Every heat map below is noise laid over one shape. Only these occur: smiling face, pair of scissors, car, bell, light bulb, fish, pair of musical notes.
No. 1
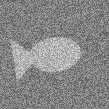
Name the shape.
fish
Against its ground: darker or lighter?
lighter
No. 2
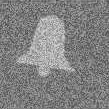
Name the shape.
bell
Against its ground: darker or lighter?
lighter
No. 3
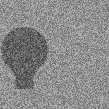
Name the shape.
light bulb
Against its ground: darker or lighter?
darker
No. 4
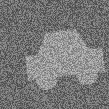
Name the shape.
car
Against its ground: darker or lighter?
lighter
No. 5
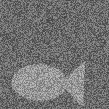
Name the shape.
fish
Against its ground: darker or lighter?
lighter
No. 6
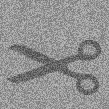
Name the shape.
pair of scissors
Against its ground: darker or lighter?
darker
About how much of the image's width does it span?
nearly all
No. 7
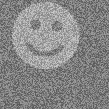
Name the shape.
smiling face
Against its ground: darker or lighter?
lighter
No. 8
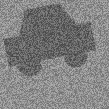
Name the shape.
car
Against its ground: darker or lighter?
darker
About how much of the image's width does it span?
nearly all
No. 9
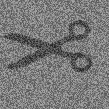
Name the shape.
pair of scissors
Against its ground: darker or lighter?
darker
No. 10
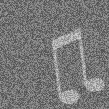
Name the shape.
pair of musical notes
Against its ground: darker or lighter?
lighter
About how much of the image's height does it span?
two thirds
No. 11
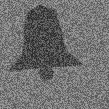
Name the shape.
bell
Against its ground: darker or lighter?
darker
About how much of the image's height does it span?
two thirds
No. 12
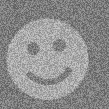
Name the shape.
smiling face
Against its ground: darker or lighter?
lighter
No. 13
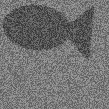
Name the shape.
fish
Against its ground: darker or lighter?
darker
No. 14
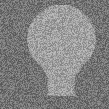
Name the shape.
light bulb
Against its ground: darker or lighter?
lighter
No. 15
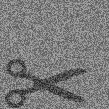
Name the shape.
pair of scissors
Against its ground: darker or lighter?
darker
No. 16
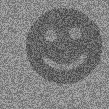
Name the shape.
smiling face
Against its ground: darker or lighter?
darker
